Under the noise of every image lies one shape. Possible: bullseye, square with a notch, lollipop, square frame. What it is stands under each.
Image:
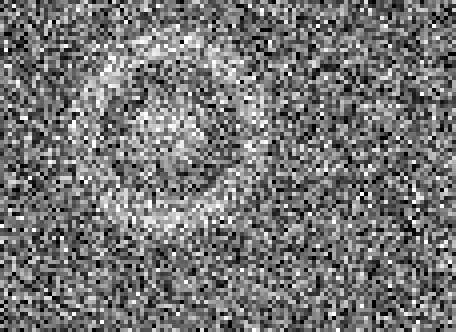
bullseye
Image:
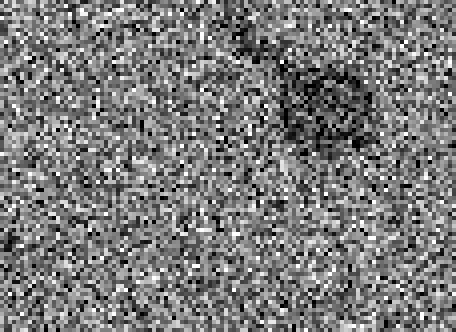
lollipop
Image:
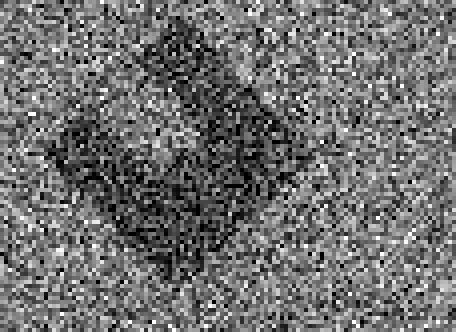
square with a notch
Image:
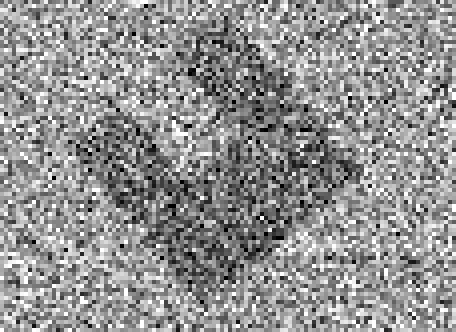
square with a notch
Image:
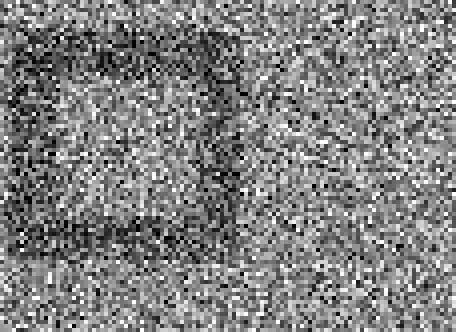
square frame
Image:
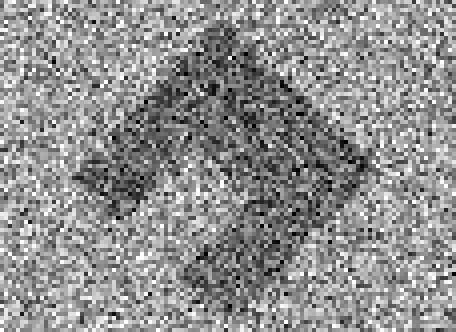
square with a notch
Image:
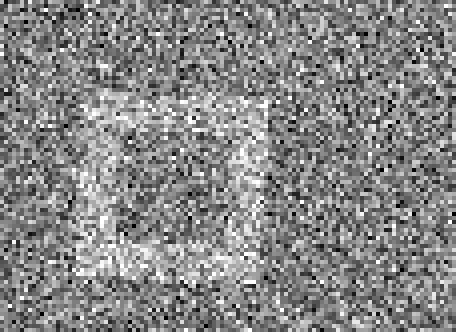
square frame
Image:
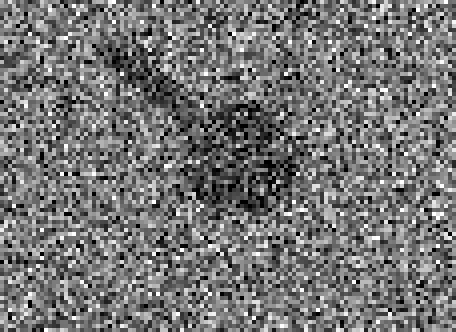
lollipop
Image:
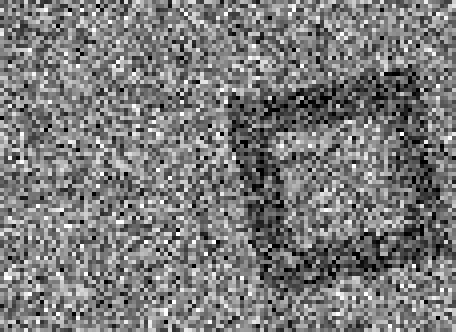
square frame
